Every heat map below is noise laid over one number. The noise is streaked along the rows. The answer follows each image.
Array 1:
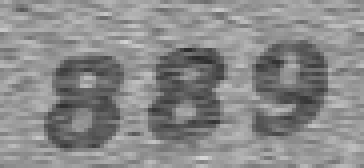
889
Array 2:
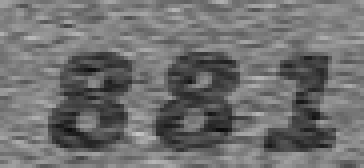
881
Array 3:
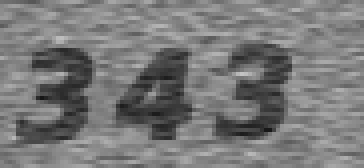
343
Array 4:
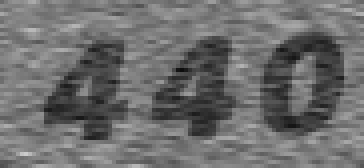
440
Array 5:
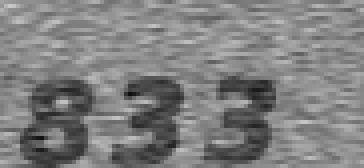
833
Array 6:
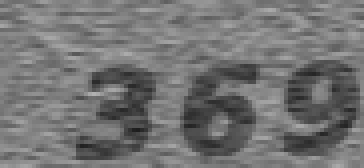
369
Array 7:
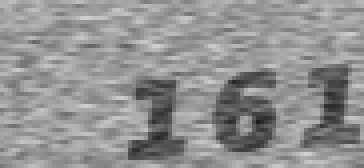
161
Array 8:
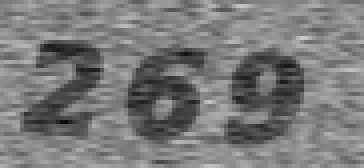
269
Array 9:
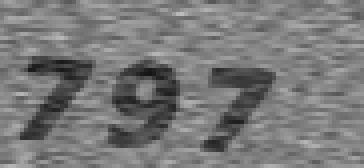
797
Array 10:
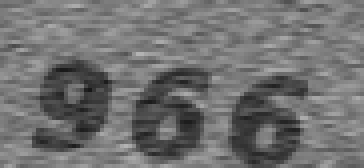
966
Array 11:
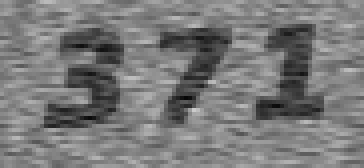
371
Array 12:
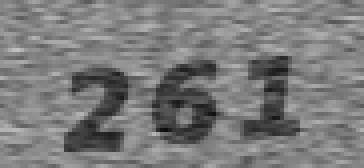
261
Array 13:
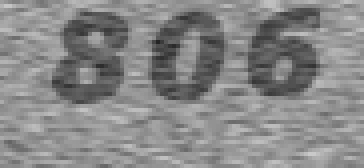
806
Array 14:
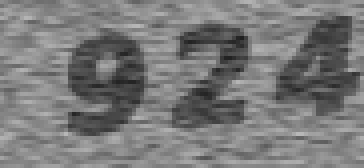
924
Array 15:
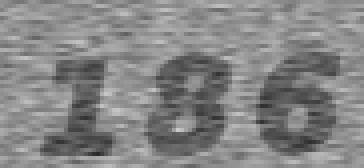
186
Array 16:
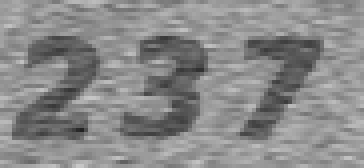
237
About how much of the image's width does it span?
nearly all
